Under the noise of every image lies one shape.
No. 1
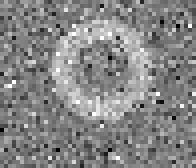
light ring
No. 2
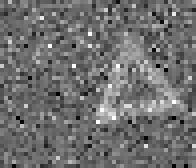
light triangle frame
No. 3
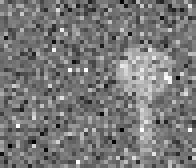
light lollipop
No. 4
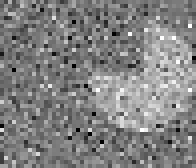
light disc with a wedge cut out
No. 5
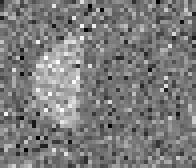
light half disc
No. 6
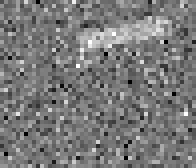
light bar
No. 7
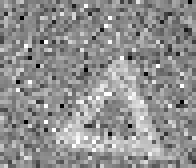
light triangle frame
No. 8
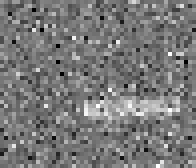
light bar
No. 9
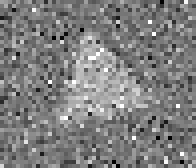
light triangle
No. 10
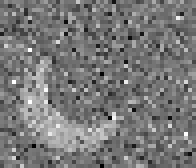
light crescent
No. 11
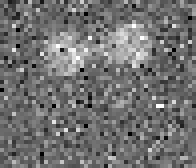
light dumbbell
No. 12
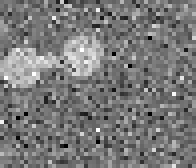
light dumbbell
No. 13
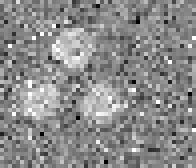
light three dots
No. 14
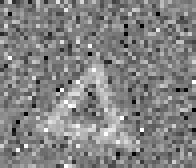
light triangle frame
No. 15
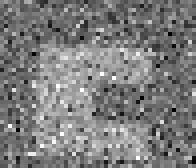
light square with a notch
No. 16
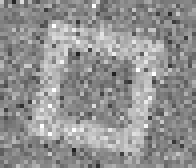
light square frame
